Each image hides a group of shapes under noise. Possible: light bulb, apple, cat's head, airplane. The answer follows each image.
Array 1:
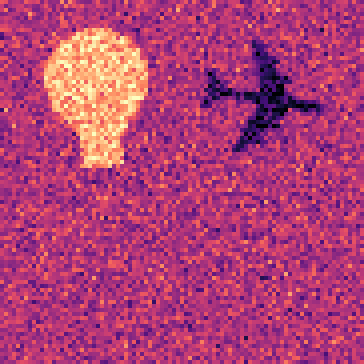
top left: light light bulb; top right: dark airplane
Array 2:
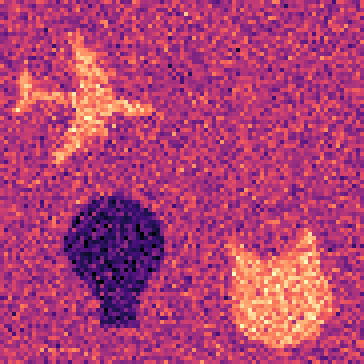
top left: light airplane; bottom left: dark light bulb; bottom right: light cat's head
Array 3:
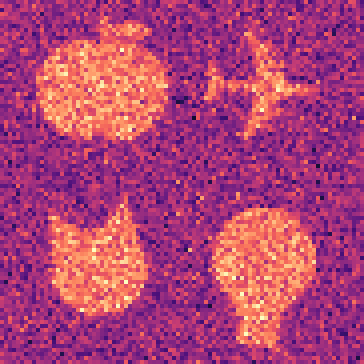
top left: light apple; top right: light airplane; bottom left: light cat's head; bottom right: light light bulb
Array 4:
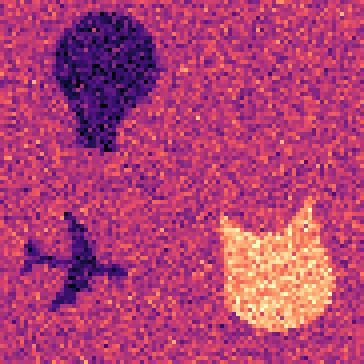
top left: dark light bulb; bottom left: dark airplane; bottom right: light cat's head
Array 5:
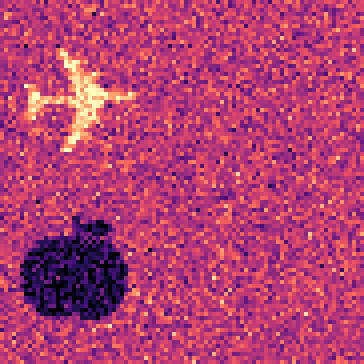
top left: light airplane; bottom left: dark apple
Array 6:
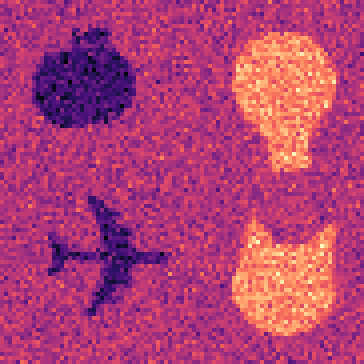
top left: dark apple; top right: light light bulb; bottom left: dark airplane; bottom right: light cat's head
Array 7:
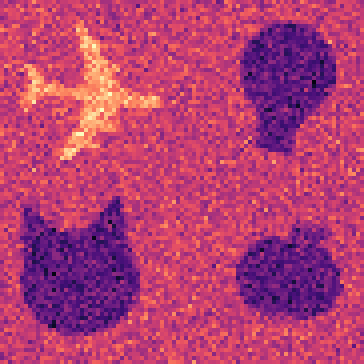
top left: light airplane; top right: dark light bulb; bottom left: dark cat's head; bottom right: dark apple
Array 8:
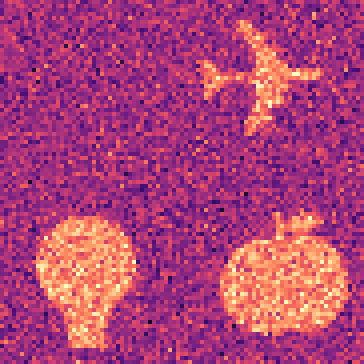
top right: light airplane; bottom left: light light bulb; bottom right: light apple
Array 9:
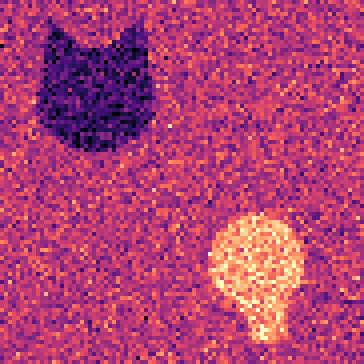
top left: dark cat's head; bottom right: light light bulb
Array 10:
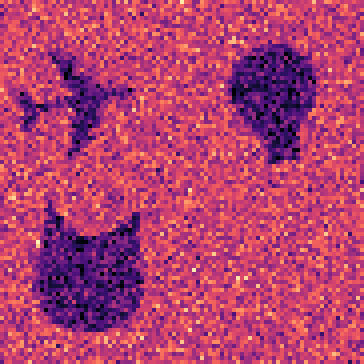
top left: dark airplane; top right: dark light bulb; bottom left: dark cat's head
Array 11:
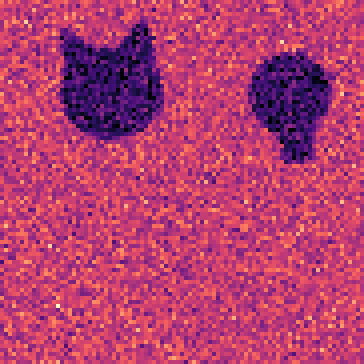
top left: dark cat's head; top right: dark light bulb
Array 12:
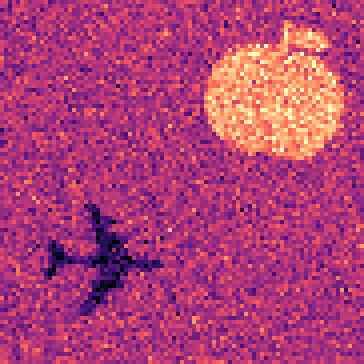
top right: light apple; bottom left: dark airplane
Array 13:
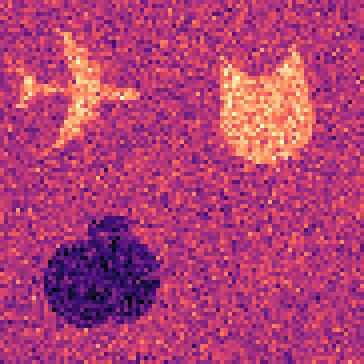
top left: light airplane; top right: light cat's head; bottom left: dark apple
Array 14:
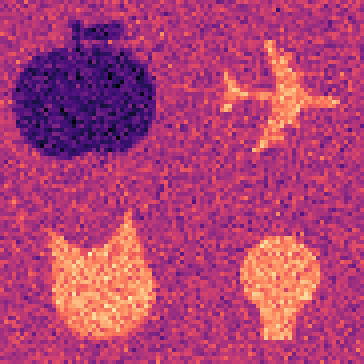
top left: dark apple; top right: light airplane; bottom left: light cat's head; bottom right: light light bulb
